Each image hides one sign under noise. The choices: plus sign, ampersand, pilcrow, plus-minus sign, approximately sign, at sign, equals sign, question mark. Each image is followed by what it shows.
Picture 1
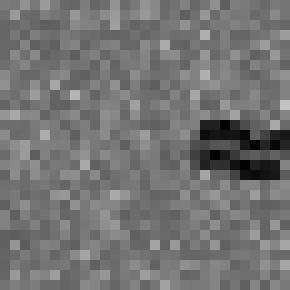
dark approximately sign, middle right
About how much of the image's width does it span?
a third
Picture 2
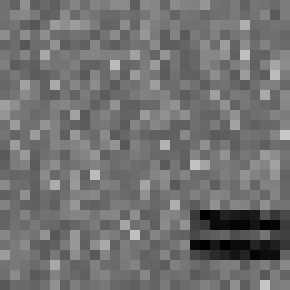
dark equals sign, bottom right
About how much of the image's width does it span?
a third
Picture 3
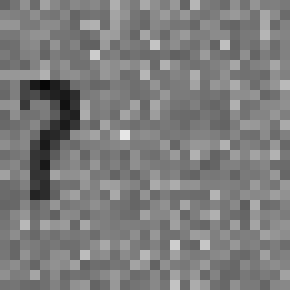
dark question mark, middle left
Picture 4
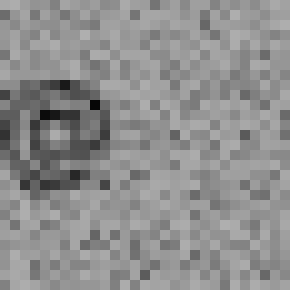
dark at sign, middle left
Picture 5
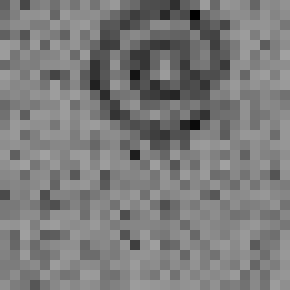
dark at sign
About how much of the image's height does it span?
half
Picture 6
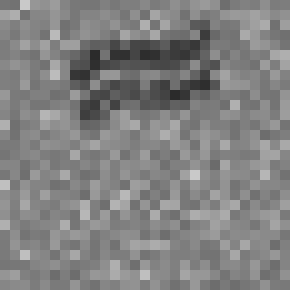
dark approximately sign
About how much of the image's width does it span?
half
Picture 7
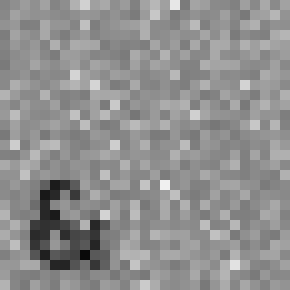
dark ampersand, bottom left
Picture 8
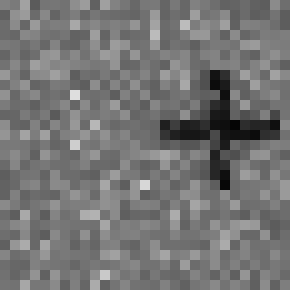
dark plus sign, middle right
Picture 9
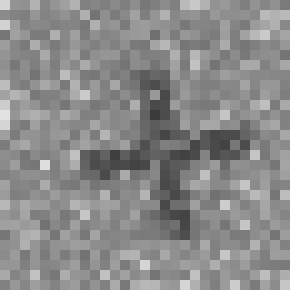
dark plus sign
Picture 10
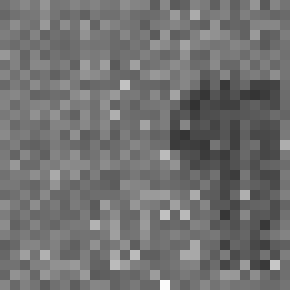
dark pilcrow
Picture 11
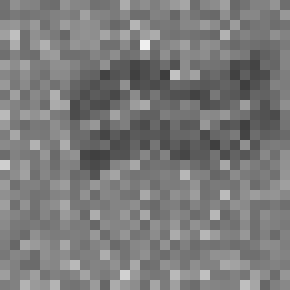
dark approximately sign
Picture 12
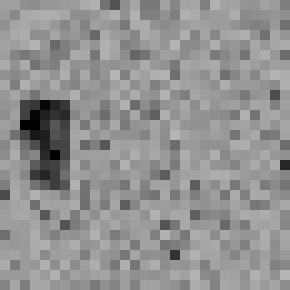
dark pilcrow, middle left
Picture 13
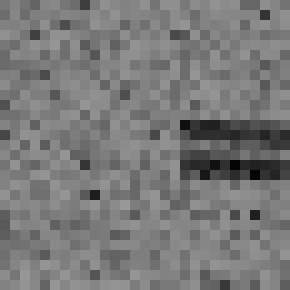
dark equals sign, middle right
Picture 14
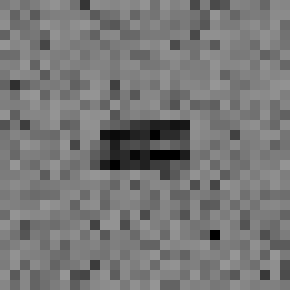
dark equals sign, centre
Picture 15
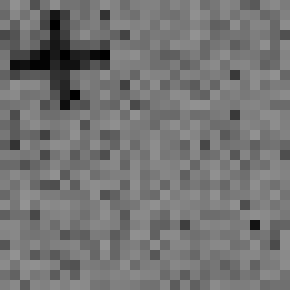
dark plus sign, top left
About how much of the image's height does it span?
a third
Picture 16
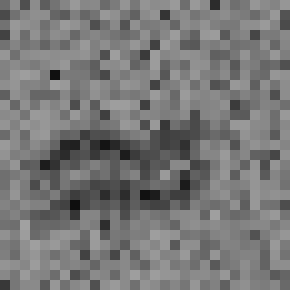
dark approximately sign
